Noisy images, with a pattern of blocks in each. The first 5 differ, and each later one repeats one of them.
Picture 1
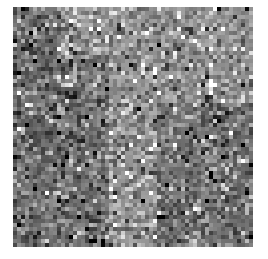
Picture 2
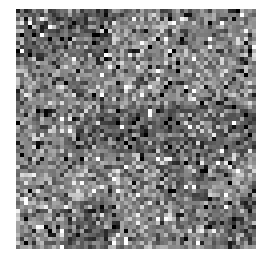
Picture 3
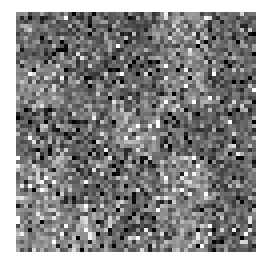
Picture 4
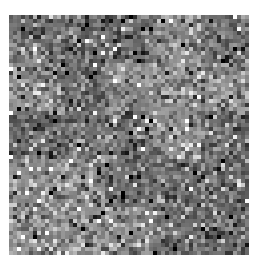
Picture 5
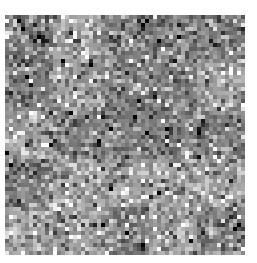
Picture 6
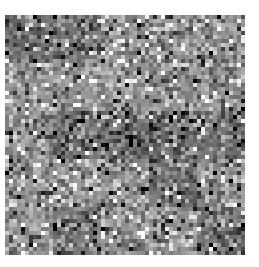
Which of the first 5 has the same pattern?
2
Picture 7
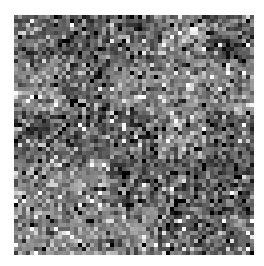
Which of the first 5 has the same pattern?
4
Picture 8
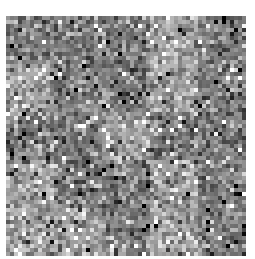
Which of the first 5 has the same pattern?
3
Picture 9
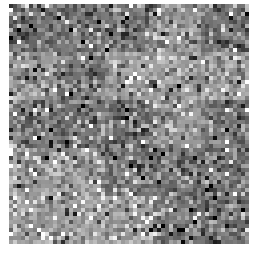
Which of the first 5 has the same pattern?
4
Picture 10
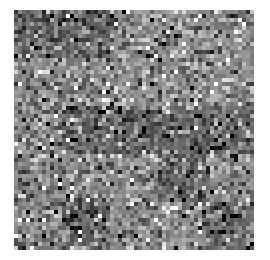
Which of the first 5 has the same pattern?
2
